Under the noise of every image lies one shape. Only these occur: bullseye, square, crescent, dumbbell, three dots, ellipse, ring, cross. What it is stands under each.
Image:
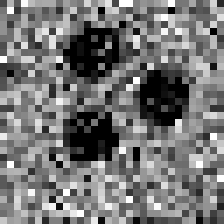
three dots
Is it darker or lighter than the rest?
darker
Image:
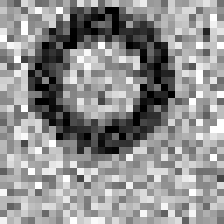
ring
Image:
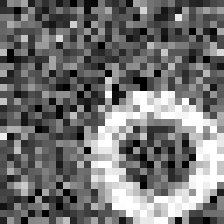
ring
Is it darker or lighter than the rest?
lighter
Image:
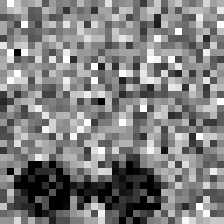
dumbbell
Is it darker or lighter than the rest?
darker
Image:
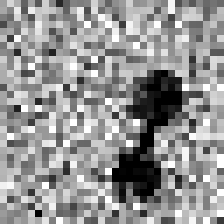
dumbbell
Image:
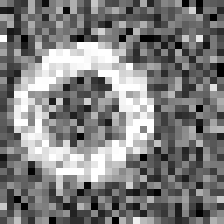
ring
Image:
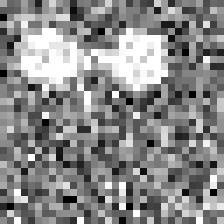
dumbbell
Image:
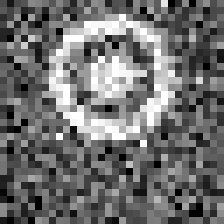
bullseye
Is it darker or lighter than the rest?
lighter
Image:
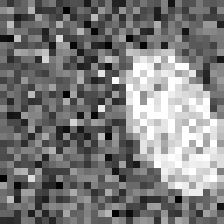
ellipse
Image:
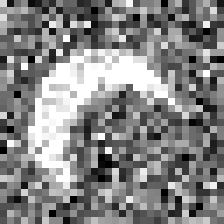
crescent
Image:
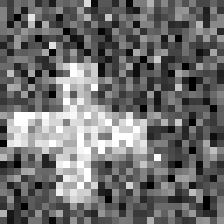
cross
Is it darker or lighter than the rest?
lighter
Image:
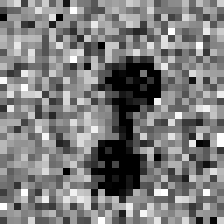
dumbbell
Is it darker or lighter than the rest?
darker
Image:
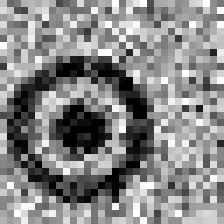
bullseye
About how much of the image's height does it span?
two thirds
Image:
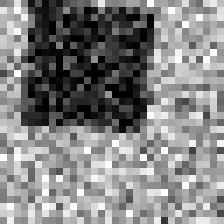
square
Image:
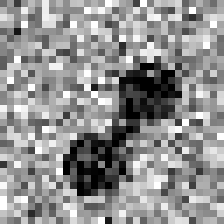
dumbbell
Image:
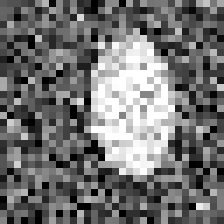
ellipse
